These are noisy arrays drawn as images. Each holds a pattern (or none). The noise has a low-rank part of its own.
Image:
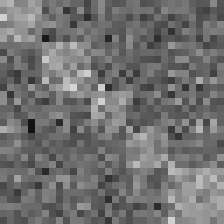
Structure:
blocks along the diagonal
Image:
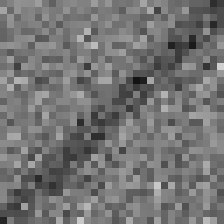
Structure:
a diagonal band
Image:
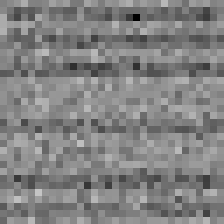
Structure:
bands of rows
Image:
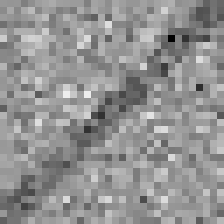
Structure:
a diagonal band
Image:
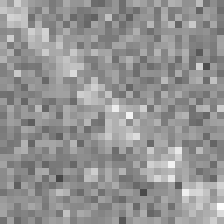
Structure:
blocks along the diagonal
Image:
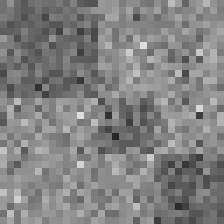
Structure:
blocks along the diagonal
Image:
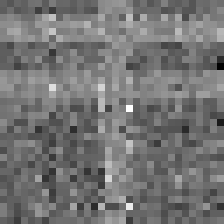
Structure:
bands of rows crossing bands of columns
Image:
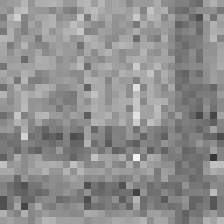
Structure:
bands of rows crossing bands of columns
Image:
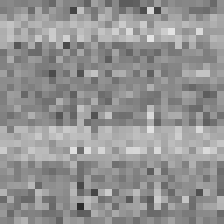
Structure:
bands of rows
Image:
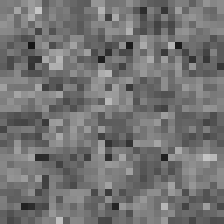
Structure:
a checkerboard
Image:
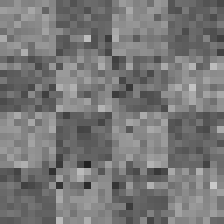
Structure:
a checkerboard
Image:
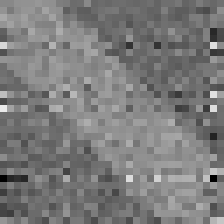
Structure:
a diagonal band
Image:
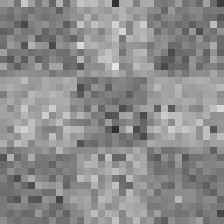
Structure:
a checkerboard
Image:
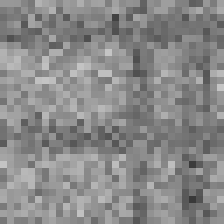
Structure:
bands of rows crossing bands of columns
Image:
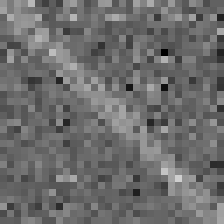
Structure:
a diagonal band
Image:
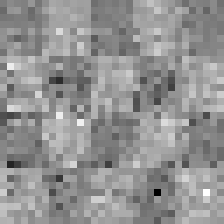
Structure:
a checkerboard
